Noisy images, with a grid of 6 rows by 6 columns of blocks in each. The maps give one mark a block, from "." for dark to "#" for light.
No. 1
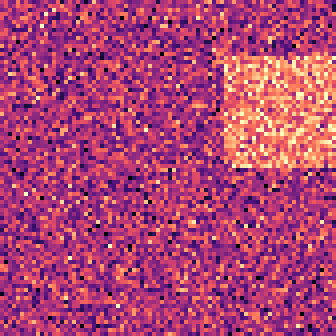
. . . . . .
. . . . # #
. . . . # #
. . . . . .
. . . . . .
. . . . . .
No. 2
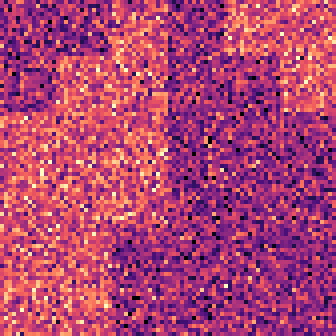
. . # . # #
. # # . . #
# # # . . .
# # # . . .
# # . . . .
# # . . . .
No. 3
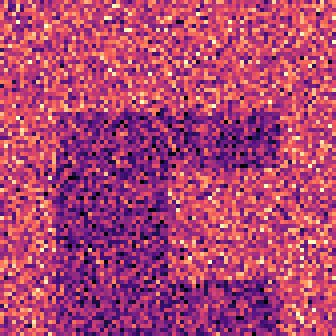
# # # # # #
# # # # # #
# . . . . #
# . . # # #
# . . # # #
# . . . . #
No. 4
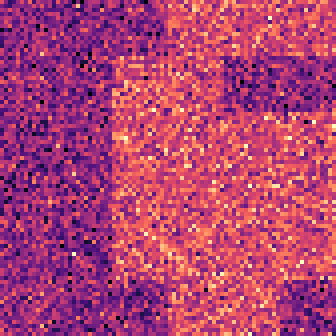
. . . # # #
. . # # . .
. . # # # #
. . # # # #
. . # # # #
. . . # # .
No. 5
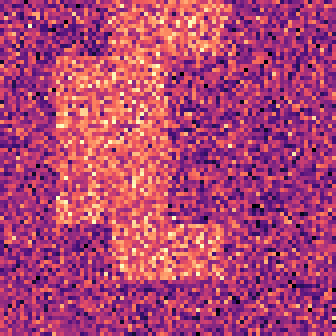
. . # # . .
. # # . . .
. # # . . .
. # # . . .
. . # # . .
. . . . . .
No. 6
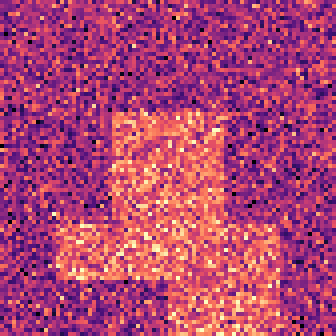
. . . . . .
. . . . . .
. . # # . .
. . # # . .
. # # # # .
. . . # # .
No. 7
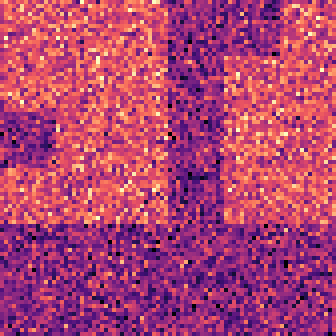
# # # . . #
# # # . # #
. # # . # #
# # # . # #
. . . . . .
. . . . . .
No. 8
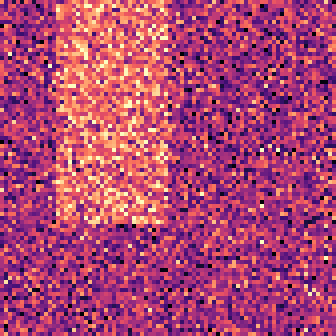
. # # . . .
. # # . . .
. # # . . .
. # # . . .
. . . . . .
. . . . . .
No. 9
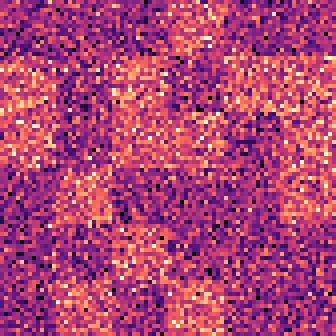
. . . # . .
# . # . # #
# . # # . #
. # . . . #
. . # . . .
. # . # . .
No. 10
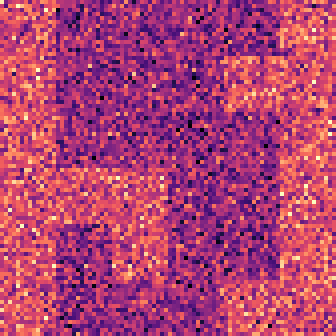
# . . . . #
# . . . # #
# . . . . #
# # # . . #
# . # . . #
# . . . # #
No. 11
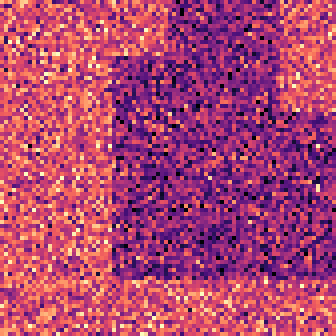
# # # . . #
# # . . . #
# # . . . .
# # . . . .
# # . . . .
# # # # # #
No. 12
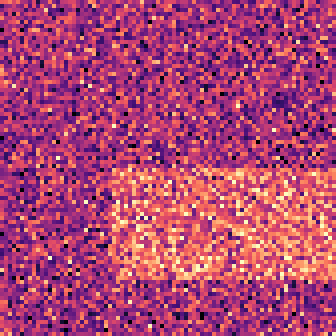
. . . . . .
. . . . . .
. . . . . .
. . # # # #
. . # # # #
. . . . . .
